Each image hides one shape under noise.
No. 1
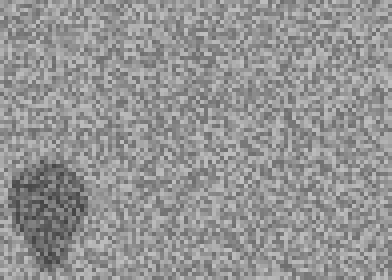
light bulb
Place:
bottom left
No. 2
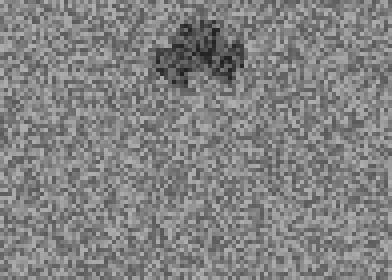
car
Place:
top middle
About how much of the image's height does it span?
a quarter
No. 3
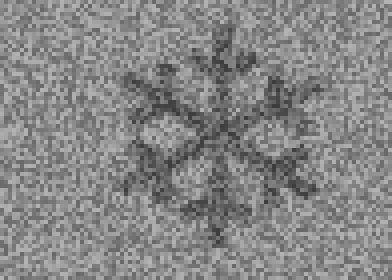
snowflake
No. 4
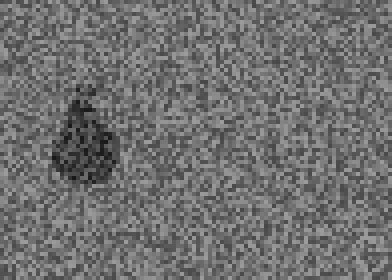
pear
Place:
middle left
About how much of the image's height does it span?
a third
